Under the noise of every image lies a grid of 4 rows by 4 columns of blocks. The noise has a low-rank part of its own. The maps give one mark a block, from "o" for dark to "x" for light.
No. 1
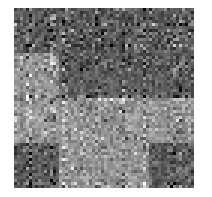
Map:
o o o o
x o o o
x x x x
o x x o
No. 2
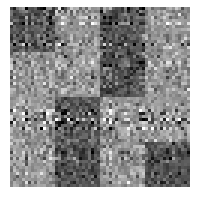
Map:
o x o x
x x o x
x o x x
x o x o
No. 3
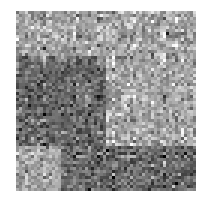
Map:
x x x x
o o x x
o o x x
x o o o
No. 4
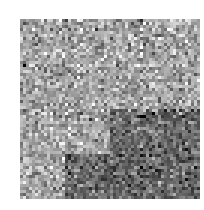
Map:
x x x x
x x x x
x x o o
x o o o
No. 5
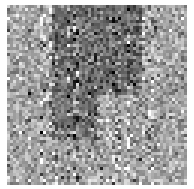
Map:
x o o x
x o o x
x o x x
x x x x
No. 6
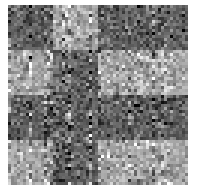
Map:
o x o o
x o x x
o o o o
x o x x
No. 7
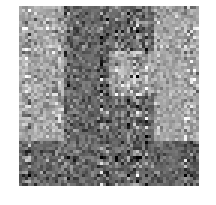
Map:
x o o x
x o x x
x o o x
o o o o
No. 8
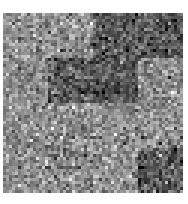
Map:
x x o o
x o o x
x x x x
x x x o
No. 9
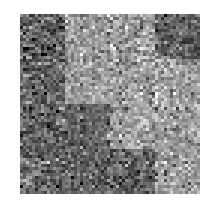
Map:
o x x o
o x x x
o o x x
o o o x
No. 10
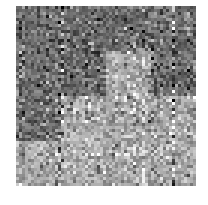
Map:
o o o o
o o x o
o x x x
x x x x
